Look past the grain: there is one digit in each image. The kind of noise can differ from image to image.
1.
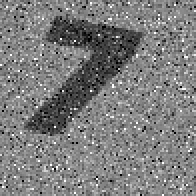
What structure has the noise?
heavy tails
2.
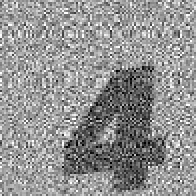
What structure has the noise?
low rank plus noise
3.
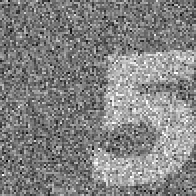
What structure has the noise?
independent entries
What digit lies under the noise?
5
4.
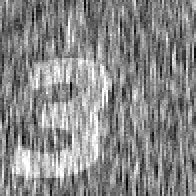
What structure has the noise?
streaked along the columns
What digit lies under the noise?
3
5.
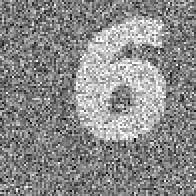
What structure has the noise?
independent entries
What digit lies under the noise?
6
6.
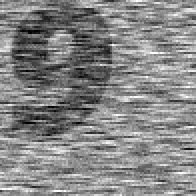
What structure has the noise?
streaked along the rows
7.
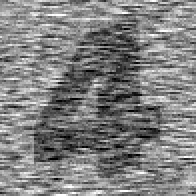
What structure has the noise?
streaked along the rows
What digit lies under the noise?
4
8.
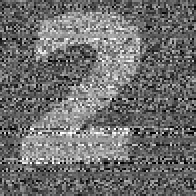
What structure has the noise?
rows of uneven size
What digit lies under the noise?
2
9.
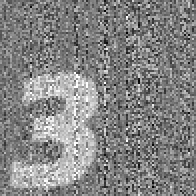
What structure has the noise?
columns of uneven size
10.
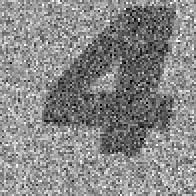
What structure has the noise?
independent entries
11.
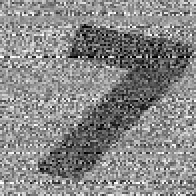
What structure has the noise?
rows of uneven size
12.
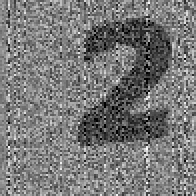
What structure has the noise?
columns of uneven size
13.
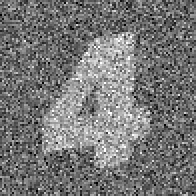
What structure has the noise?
independent entries
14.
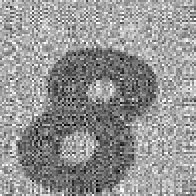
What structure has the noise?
low rank plus noise
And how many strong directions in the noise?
two
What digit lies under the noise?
8
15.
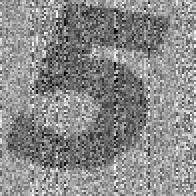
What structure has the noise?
columns of uneven size
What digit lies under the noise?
5
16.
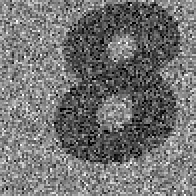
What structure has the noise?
independent entries
